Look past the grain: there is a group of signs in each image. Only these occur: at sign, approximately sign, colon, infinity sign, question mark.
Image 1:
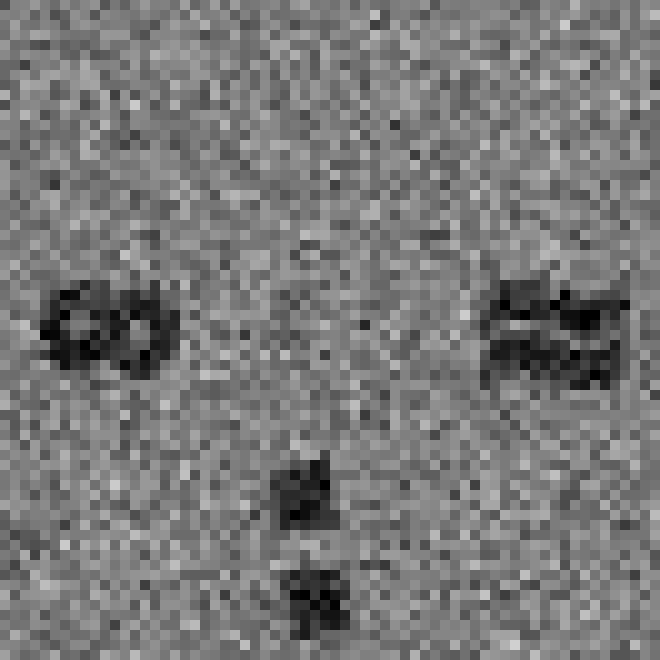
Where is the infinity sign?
middle left
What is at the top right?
nothing
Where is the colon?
bottom middle
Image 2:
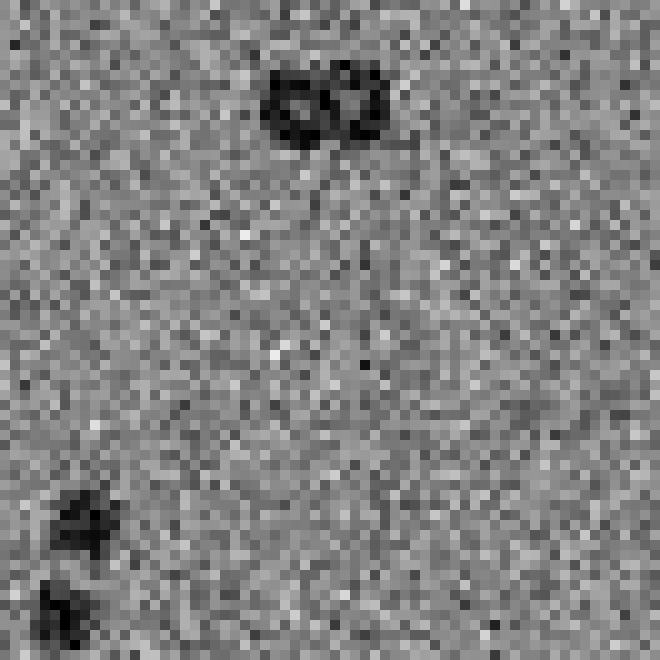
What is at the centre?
nothing
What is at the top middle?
infinity sign
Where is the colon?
bottom left
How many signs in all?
2
